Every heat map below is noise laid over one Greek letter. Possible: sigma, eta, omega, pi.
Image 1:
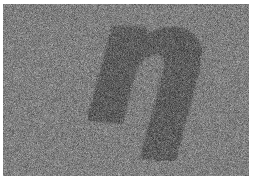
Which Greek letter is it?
eta
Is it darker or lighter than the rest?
darker
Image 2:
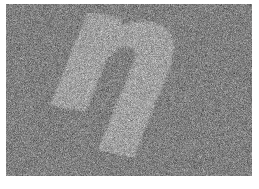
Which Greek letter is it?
eta
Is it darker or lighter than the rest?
lighter
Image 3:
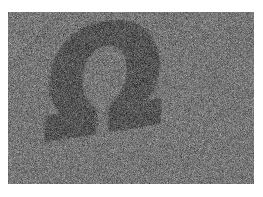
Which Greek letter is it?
omega
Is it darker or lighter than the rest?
darker
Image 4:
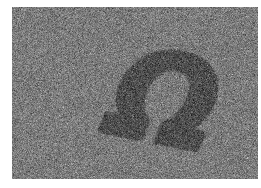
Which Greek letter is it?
omega
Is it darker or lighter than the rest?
darker
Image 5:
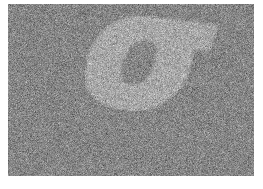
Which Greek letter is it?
sigma
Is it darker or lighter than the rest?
lighter
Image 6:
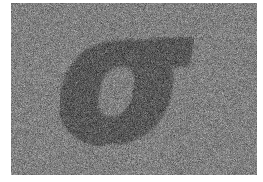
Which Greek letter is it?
sigma
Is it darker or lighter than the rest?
darker
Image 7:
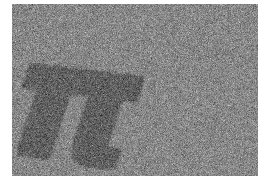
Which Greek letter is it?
pi
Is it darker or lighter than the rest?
darker
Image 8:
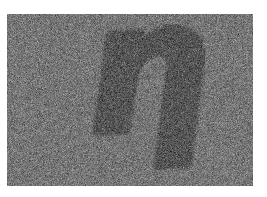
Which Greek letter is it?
eta
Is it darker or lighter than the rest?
darker
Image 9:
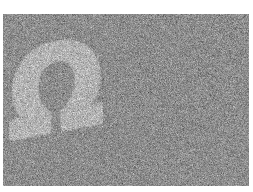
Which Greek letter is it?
omega
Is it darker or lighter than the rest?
lighter
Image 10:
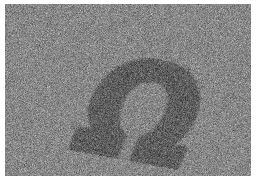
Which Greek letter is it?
omega
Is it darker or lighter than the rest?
darker
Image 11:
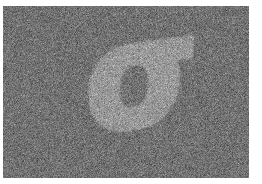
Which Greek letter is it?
sigma
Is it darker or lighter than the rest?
lighter
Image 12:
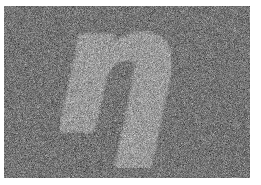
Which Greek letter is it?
eta
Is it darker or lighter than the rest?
lighter
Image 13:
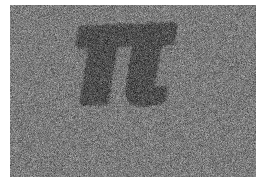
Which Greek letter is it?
pi
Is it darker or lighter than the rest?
darker
